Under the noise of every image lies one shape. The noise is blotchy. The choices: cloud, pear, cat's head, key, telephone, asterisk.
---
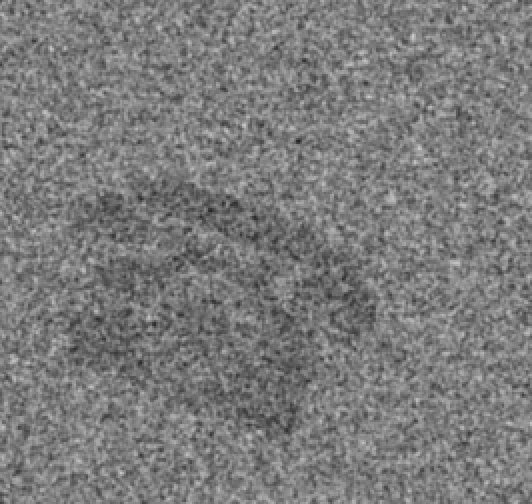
telephone
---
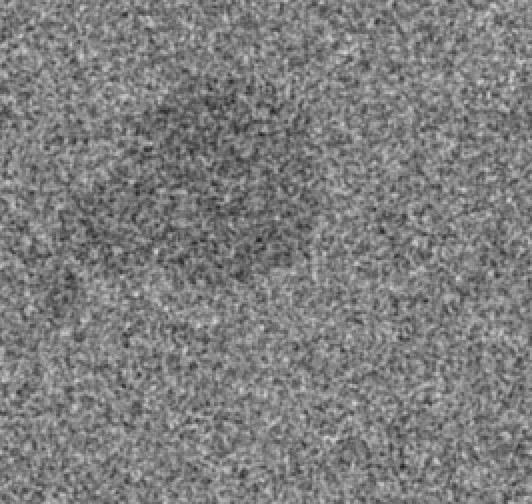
pear
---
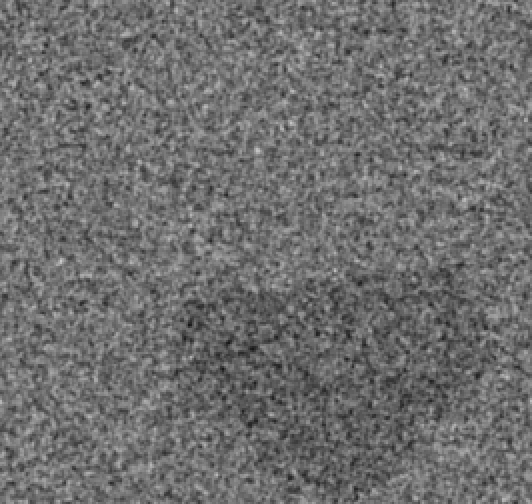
cloud
